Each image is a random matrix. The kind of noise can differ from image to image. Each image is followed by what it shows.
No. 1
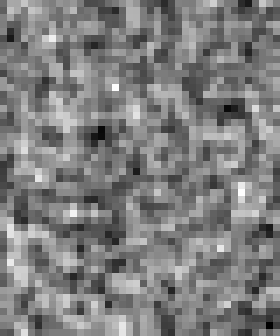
blotchy
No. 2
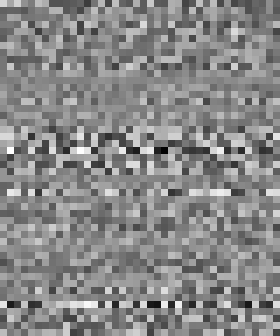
rows of uneven size
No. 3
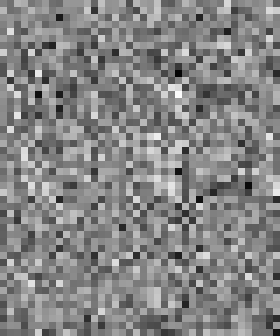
low rank plus noise
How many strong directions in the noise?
three or four
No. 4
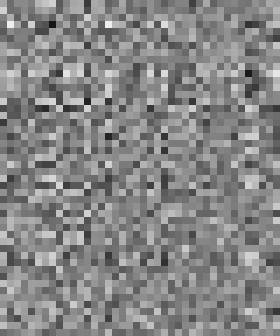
low rank plus noise
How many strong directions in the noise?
two
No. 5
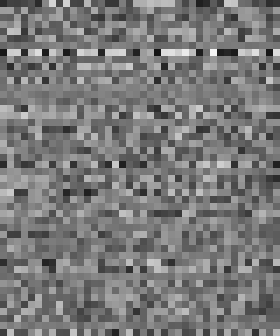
rows of uneven size
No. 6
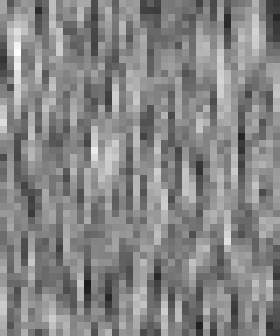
streaked along the columns
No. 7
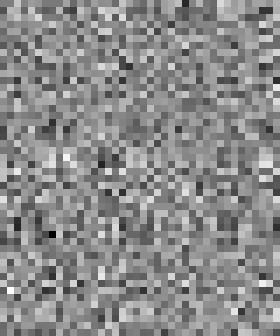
low rank plus noise
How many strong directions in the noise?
two
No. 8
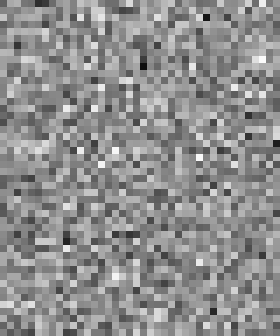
low rank plus noise
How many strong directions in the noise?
five to eight
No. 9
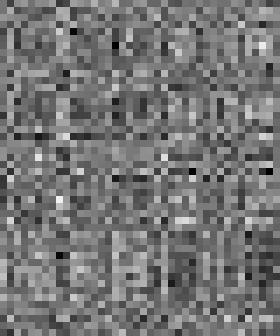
low rank plus noise
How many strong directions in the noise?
one
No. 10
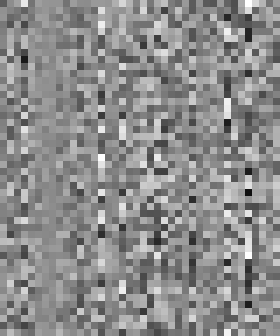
columns of uneven size
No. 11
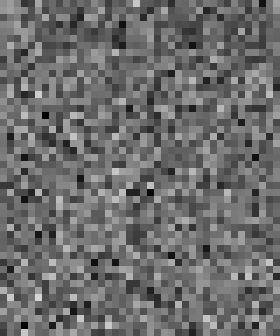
low rank plus noise
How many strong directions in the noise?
five to eight
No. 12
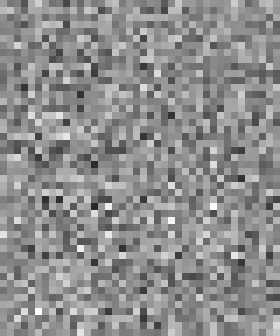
low rank plus noise
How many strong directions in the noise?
five to eight
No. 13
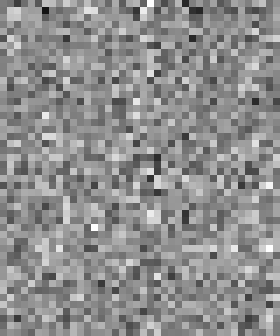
low rank plus noise
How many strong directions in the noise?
five to eight
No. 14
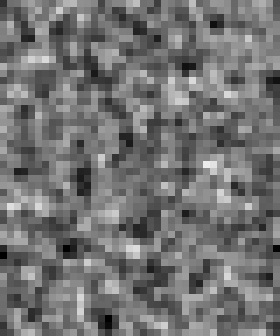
blotchy
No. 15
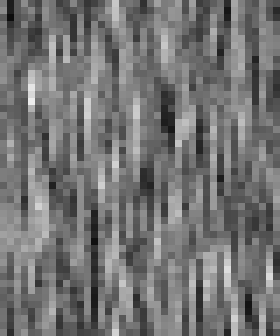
streaked along the columns
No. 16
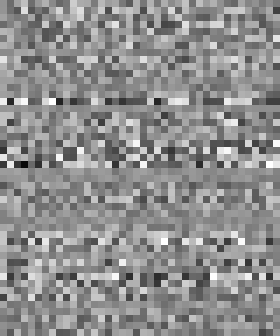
rows of uneven size
